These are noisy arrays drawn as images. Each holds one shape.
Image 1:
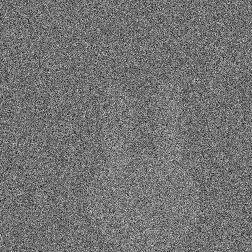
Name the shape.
rabbit's head
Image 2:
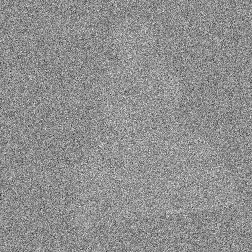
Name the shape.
chess pawn
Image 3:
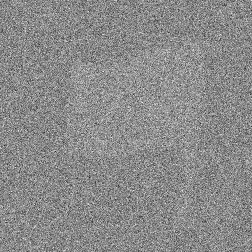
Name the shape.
flag
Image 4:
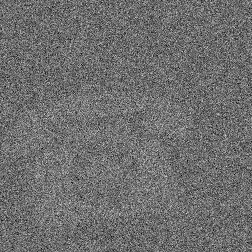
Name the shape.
telephone
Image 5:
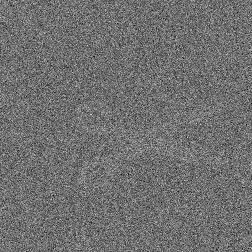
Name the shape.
pair of scissors
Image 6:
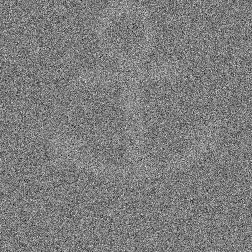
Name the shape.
anchor
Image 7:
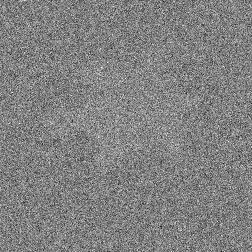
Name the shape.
turtle
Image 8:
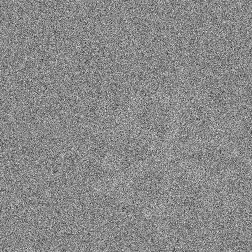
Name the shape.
snowflake
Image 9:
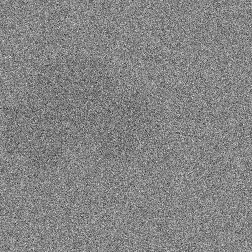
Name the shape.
car
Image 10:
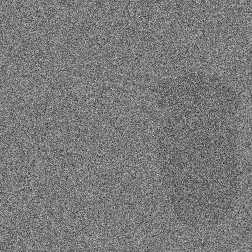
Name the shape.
footprint
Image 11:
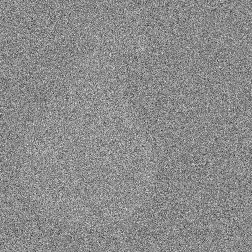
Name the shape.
pear
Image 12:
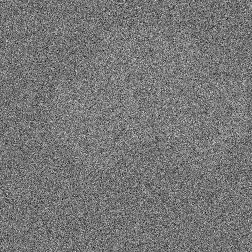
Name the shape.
car
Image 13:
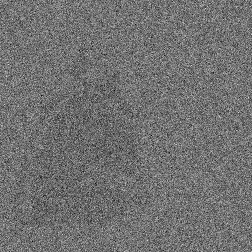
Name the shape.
chess knight
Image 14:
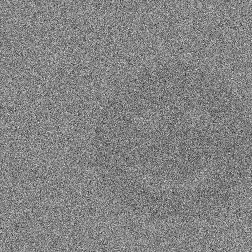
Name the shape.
smiling face
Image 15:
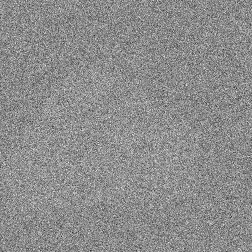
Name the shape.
cloud
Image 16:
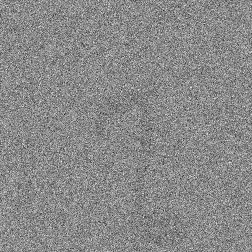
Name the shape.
musical note
